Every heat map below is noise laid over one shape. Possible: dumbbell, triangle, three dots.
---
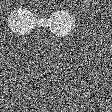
light dumbbell
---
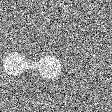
light dumbbell
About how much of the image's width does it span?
half
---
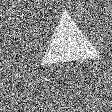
light triangle
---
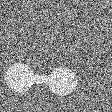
light dumbbell
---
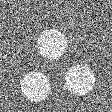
light three dots
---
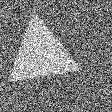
light triangle
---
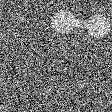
light dumbbell
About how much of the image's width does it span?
half
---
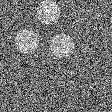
light three dots
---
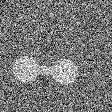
light dumbbell
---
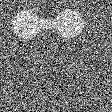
light dumbbell
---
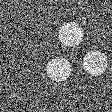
light three dots
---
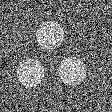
light three dots
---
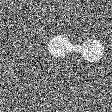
light dumbbell
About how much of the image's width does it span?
half
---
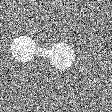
light dumbbell
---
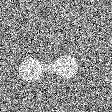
light dumbbell
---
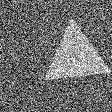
light triangle
